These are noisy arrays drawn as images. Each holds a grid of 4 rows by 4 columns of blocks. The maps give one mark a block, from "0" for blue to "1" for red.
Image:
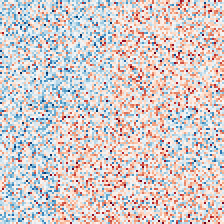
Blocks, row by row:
0011
0011
0110
0111
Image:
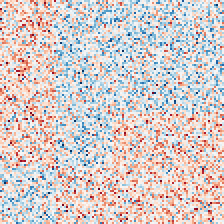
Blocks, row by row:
1000
1000
1011
0111
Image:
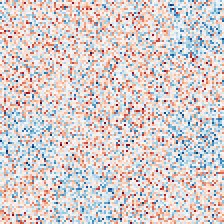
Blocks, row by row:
1110
1111
0110
1011
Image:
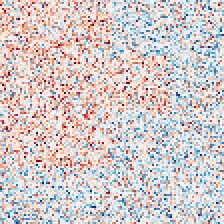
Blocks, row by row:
1100
1110
1100
0000
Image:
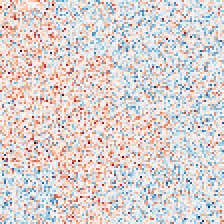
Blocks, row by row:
1000
1100
1110
0100
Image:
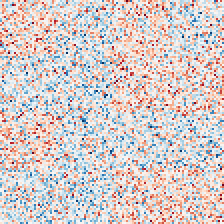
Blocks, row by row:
1010
0011
1000
0011
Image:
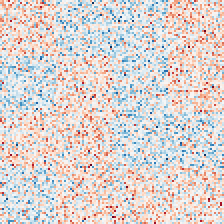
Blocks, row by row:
1001
0101
1100
0111
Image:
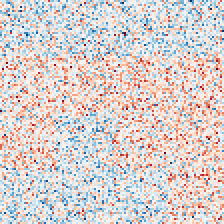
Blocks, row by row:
0000
1111
1011
0001
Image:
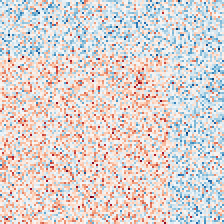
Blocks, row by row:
0000
1110
1110
1110
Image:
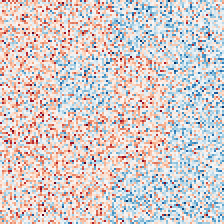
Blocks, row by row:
1100
1010
1110
1100
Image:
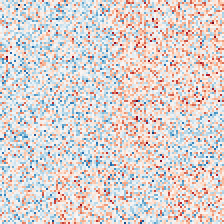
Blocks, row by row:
0011
0011
0010
0101
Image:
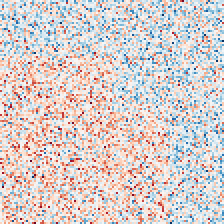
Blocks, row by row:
0000
1100
1110
1110
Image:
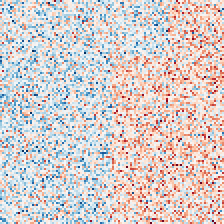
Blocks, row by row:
0001
0011
0011
0011
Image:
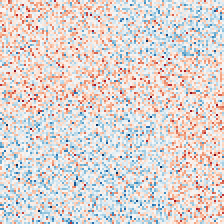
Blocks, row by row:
1100
1111
0001
0001
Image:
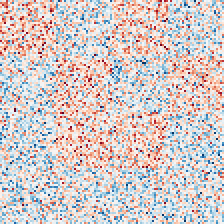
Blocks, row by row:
1010
0101
0110
0000
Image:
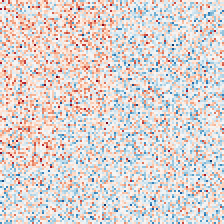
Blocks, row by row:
1100
1100
1000
0000
